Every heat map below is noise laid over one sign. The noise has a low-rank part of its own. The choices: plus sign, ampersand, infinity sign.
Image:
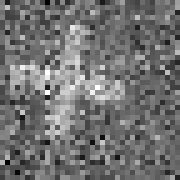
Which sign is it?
plus sign
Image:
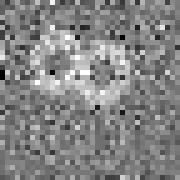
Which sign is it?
infinity sign
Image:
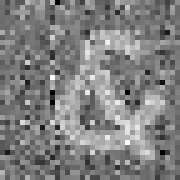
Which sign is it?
ampersand
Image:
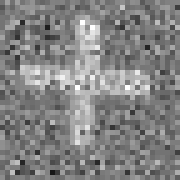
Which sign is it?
plus sign
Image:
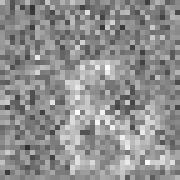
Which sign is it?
ampersand
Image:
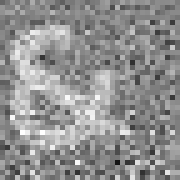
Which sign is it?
ampersand
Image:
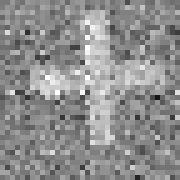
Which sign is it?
plus sign
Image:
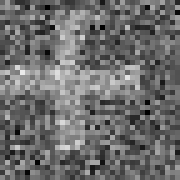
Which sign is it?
plus sign
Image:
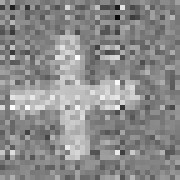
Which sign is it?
plus sign
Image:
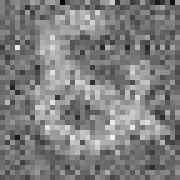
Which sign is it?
ampersand
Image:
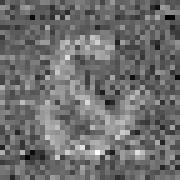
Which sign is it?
ampersand
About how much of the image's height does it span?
two thirds
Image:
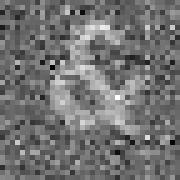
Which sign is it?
ampersand
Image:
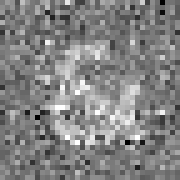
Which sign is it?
ampersand
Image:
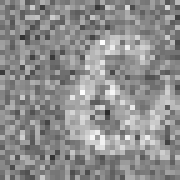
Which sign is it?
ampersand
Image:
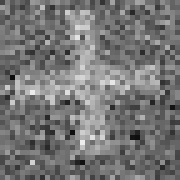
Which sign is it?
plus sign
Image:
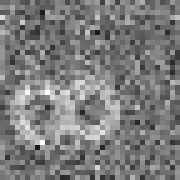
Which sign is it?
infinity sign
